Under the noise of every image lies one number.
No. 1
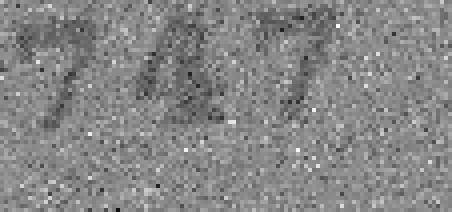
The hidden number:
747
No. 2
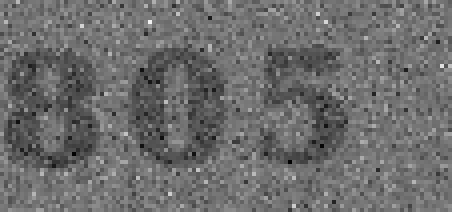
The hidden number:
805
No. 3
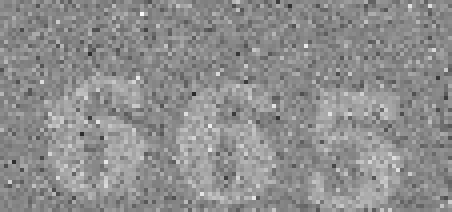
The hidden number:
665
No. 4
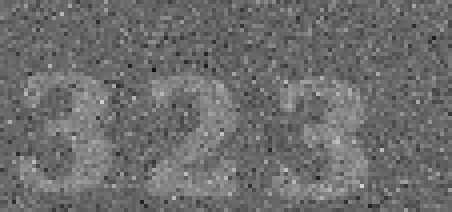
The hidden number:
323
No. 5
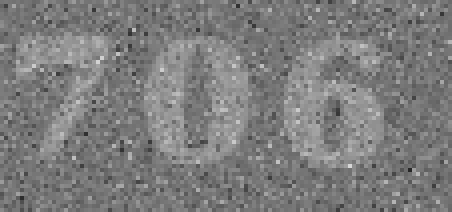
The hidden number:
706
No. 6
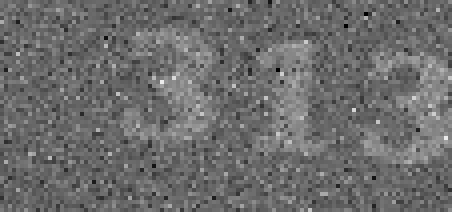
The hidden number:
313
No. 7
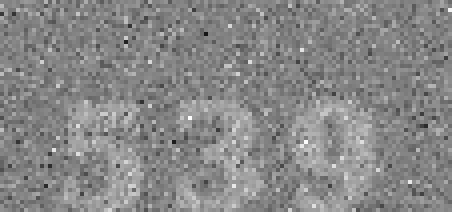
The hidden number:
539
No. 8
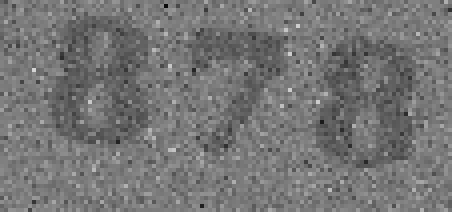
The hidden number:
878
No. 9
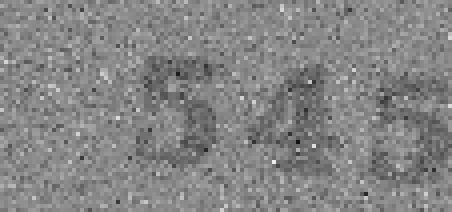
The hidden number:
545
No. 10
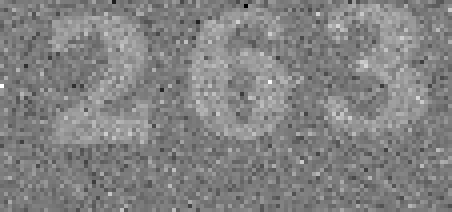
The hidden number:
263
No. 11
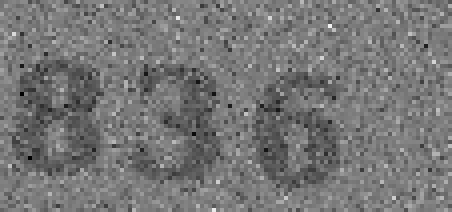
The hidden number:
836
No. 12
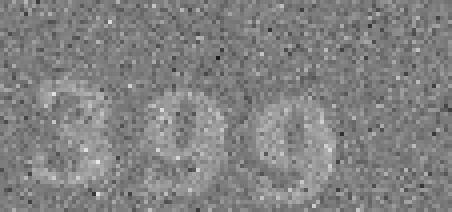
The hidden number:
399
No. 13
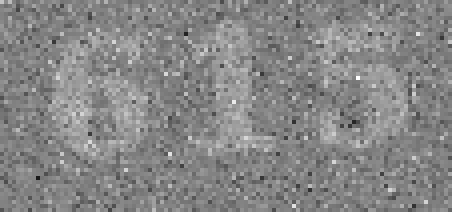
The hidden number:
615
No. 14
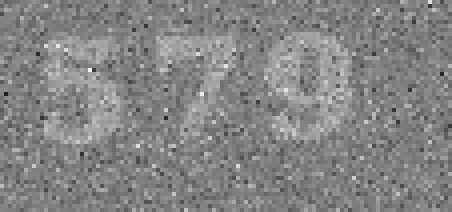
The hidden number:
579
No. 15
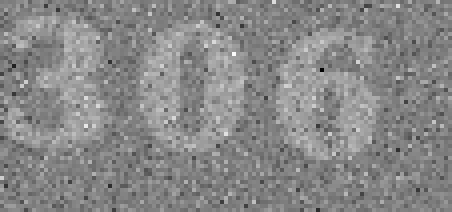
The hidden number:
306
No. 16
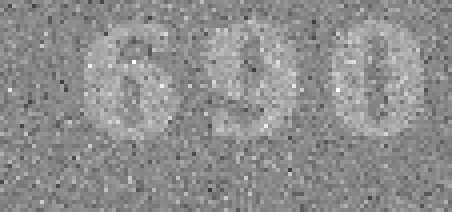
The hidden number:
690
